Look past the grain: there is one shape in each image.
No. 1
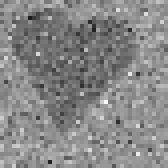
dark heart
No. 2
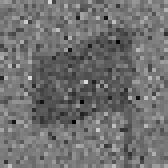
dark flag
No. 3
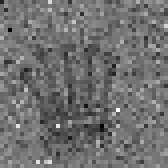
dark chess queen
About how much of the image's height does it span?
two thirds
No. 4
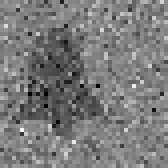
dark bell
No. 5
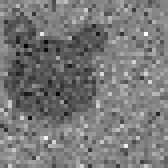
dark bear's head
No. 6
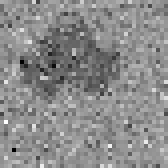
dark car
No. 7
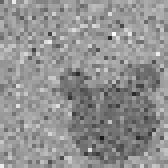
dark bear's head
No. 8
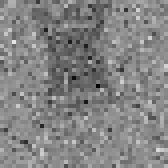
dark chess rook
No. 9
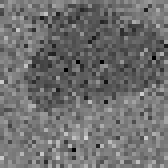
dark cloud
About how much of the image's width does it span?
nearly all
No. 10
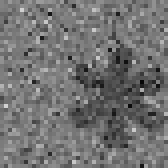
dark asterisk
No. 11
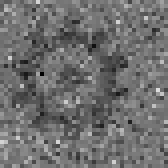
dark gear
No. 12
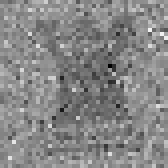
dark chess rook
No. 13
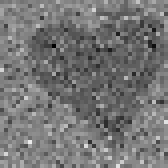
dark heart
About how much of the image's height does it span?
nearly all
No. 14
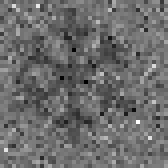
dark snowflake
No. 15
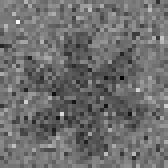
dark asterisk
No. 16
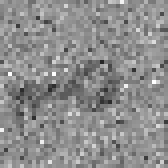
dark key
